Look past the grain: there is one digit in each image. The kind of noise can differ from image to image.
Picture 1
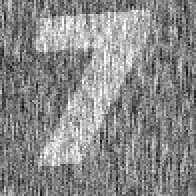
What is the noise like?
streaked along the columns
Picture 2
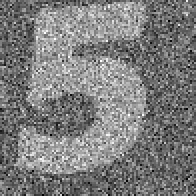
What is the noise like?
low rank plus noise
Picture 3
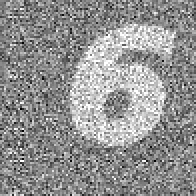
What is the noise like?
low rank plus noise
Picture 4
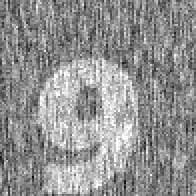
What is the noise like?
streaked along the columns
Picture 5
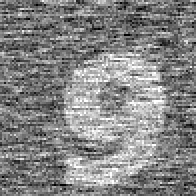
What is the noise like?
streaked along the rows
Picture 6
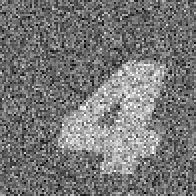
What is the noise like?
low rank plus noise
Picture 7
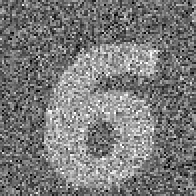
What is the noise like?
independent entries
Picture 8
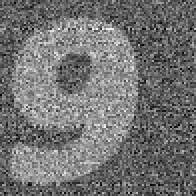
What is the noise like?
rows of uneven size
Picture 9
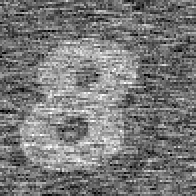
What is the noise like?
streaked along the rows
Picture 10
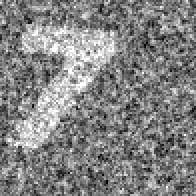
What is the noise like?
blotchy
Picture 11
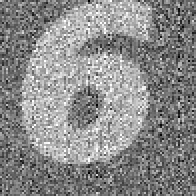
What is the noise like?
columns of uneven size
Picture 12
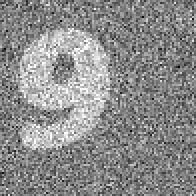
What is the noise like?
low rank plus noise
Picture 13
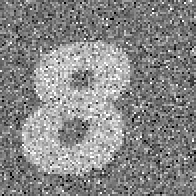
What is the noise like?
heavy tails
